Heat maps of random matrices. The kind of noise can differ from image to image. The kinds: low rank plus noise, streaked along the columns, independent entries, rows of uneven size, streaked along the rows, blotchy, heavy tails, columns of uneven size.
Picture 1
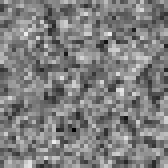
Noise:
blotchy
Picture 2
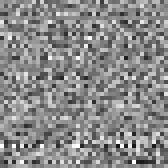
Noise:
rows of uneven size
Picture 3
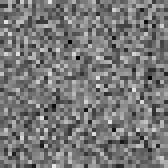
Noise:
independent entries
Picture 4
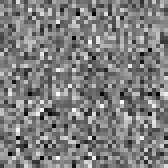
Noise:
low rank plus noise
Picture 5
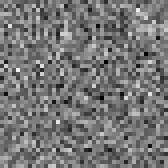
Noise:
low rank plus noise
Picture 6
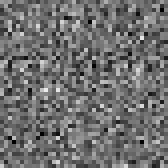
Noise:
low rank plus noise
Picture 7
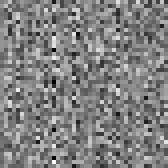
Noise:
columns of uneven size
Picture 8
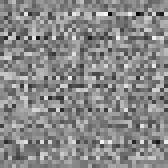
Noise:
rows of uneven size
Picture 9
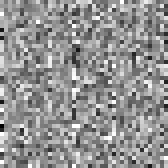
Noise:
columns of uneven size
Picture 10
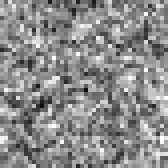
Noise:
blotchy
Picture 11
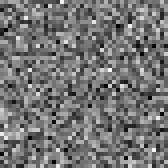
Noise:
independent entries
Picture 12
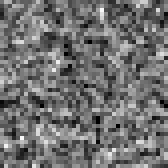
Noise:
blotchy
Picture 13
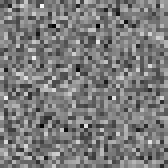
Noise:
independent entries
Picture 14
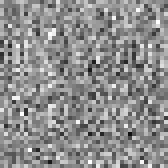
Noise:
low rank plus noise
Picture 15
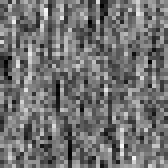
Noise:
streaked along the columns
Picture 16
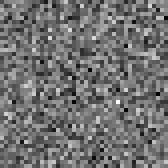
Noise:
independent entries
